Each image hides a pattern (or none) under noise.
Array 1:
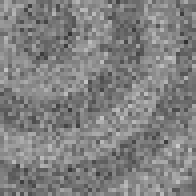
rings round one point
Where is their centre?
top left
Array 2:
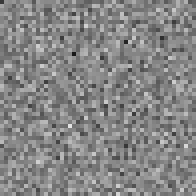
only noise
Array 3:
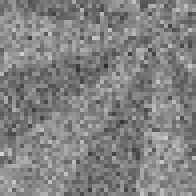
spokes from one point
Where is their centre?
top right
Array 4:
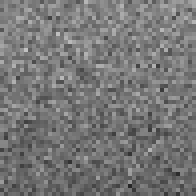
a smooth slope
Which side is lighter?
top
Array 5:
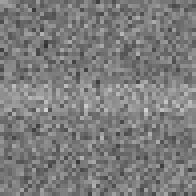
one horizontal stripe
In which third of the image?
middle
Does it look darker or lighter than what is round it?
lighter
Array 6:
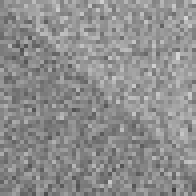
a sharp edge
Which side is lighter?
top right
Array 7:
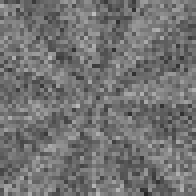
spokes from one point
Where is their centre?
centre
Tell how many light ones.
8
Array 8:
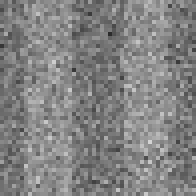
vertical stripes
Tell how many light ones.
2
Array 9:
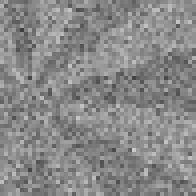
spokes from one point
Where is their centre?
middle left
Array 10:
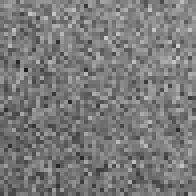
a smooth slope
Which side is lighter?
top right
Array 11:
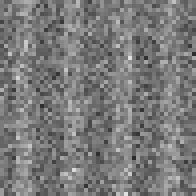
vertical stripes
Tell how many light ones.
4
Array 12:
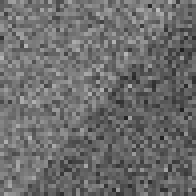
a sharp edge
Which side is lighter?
top left
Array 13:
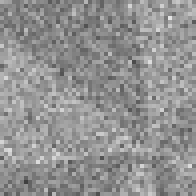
spokes from one point
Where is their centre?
bottom right
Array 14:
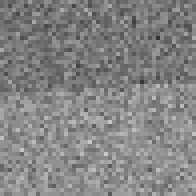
a sharp edge
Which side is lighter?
bottom
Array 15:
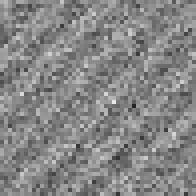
diagonal stripes
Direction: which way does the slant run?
bottom left to top right
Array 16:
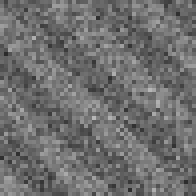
diagonal stripes
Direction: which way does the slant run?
top left to bottom right
